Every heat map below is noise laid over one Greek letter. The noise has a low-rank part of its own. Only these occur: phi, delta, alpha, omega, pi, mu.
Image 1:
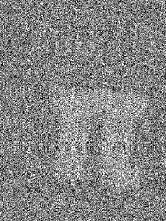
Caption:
light pi
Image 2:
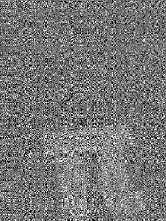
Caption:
light pi
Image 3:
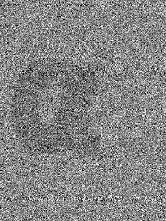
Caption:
dark alpha
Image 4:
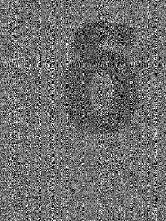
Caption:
dark delta
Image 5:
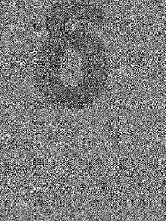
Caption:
dark delta
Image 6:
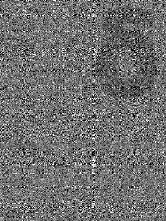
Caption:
dark delta, top right
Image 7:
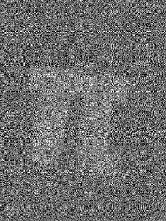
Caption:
light pi
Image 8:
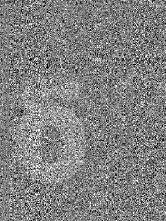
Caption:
light delta
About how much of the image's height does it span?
half
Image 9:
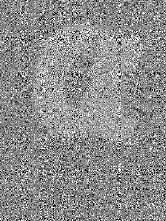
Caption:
light alpha
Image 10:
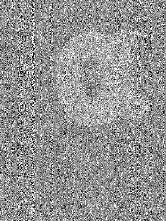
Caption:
light alpha
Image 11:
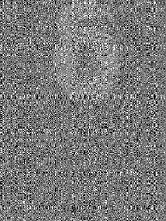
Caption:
light delta, top middle
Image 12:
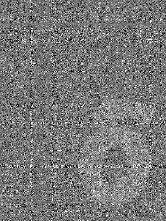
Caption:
light delta
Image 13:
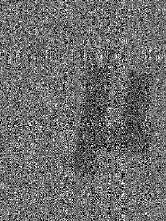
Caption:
dark mu
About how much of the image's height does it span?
half
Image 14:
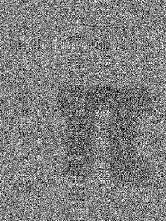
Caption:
dark pi
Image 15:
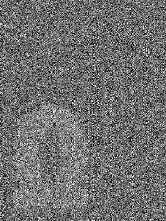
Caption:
light omega
